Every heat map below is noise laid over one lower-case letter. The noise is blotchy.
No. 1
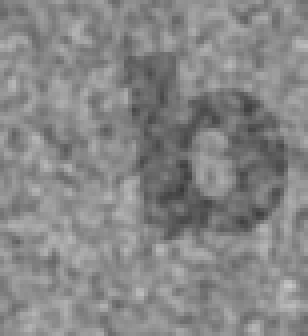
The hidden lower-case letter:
b
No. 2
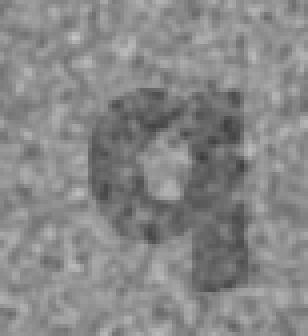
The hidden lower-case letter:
q
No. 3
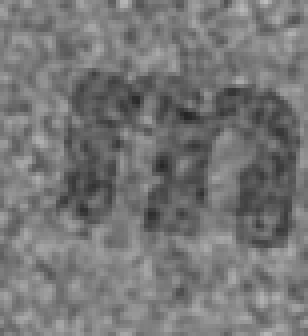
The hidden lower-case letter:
m
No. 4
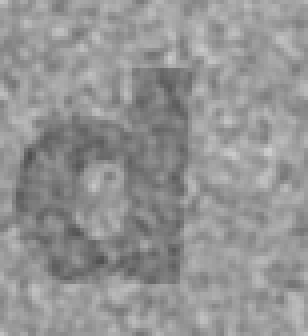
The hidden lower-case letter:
d
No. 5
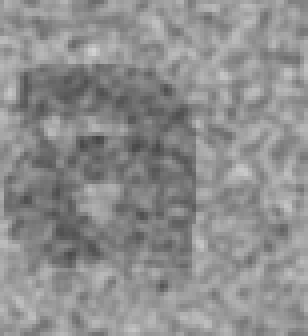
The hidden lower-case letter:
a
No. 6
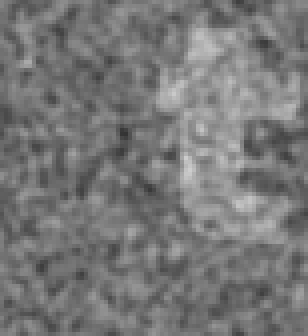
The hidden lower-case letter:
t
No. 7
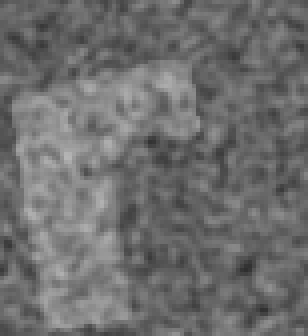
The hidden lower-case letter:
r
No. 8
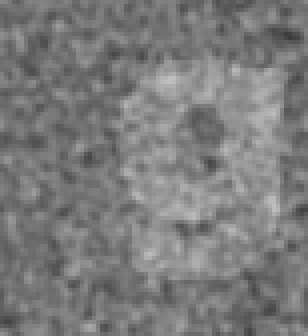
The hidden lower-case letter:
g
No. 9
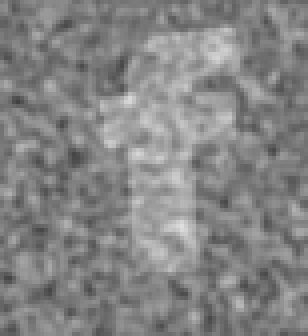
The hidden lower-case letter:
f
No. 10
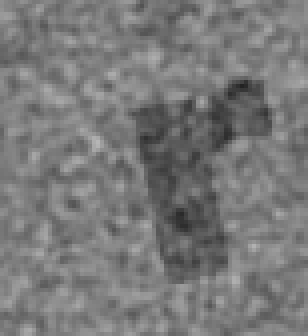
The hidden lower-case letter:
r
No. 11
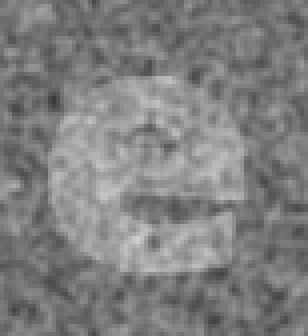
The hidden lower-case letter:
e
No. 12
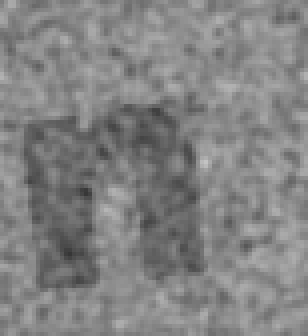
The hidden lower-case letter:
n
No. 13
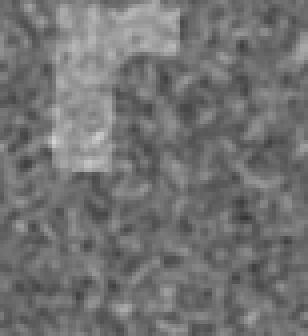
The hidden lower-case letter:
r
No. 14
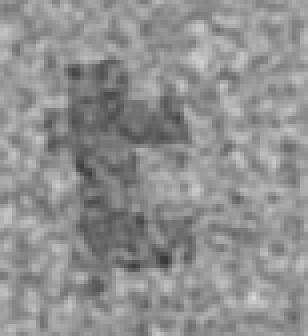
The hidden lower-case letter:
t
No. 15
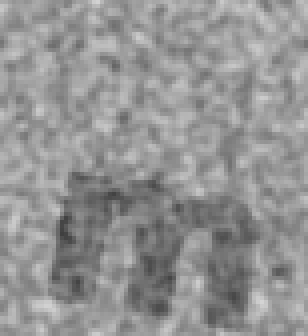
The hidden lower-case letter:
m
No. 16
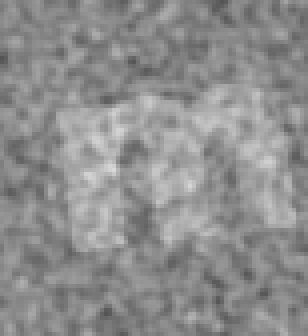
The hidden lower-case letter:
m
